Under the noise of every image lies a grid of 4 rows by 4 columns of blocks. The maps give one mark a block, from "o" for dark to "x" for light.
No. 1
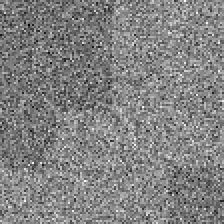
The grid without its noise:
o o x x
o o x x
o x x x
x x x o
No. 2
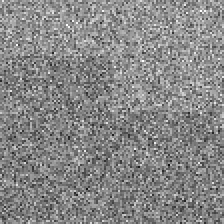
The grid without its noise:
x x x x
o o x x
o o o o
o o o o
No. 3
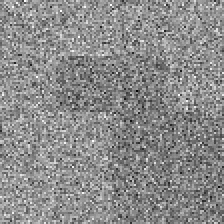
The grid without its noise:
x x x x
x o o x
x x o o
x x o o
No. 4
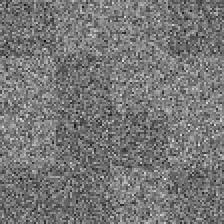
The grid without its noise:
o x x o
x o x x
x o o x
o o x o
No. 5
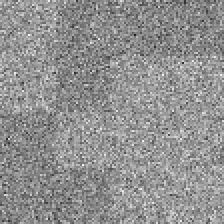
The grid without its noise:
x o o o
x o x x
o x x x
o o x x
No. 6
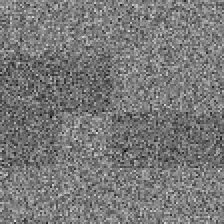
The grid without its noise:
x x x x
o o x x
o x o o
x x x x
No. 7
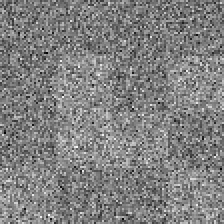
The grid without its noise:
o o o o
o x o x
o x x o
x o o x
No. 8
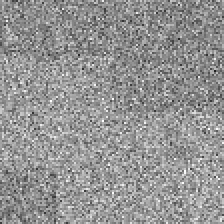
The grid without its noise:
o o o o
x x o o
x x x x
o x x x
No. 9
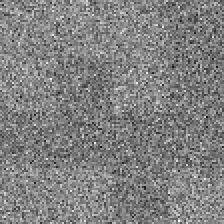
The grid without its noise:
x x x o
x o x o
o o o o
x x o x
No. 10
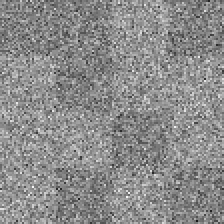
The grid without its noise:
o o x o
x o x x
x x o x
x o x o
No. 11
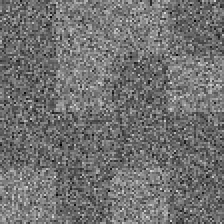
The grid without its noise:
o x x o
o x o x
o o o o
x o x o
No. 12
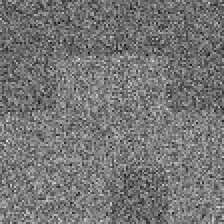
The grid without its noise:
o o o o
o x x o
x x x x
x x o x
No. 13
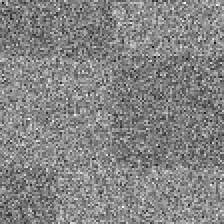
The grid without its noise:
o o x x
x x o o
x x o o
o x x x
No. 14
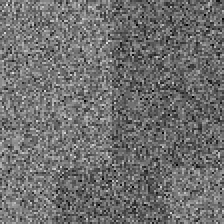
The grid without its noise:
x x o o
x x o o
x x o o
x o o x
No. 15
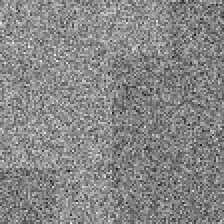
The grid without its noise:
x x x o
x x o o
x x o o
o x o o
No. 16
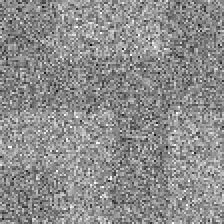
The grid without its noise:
o x x o
o o o o
x x o x
o x o x
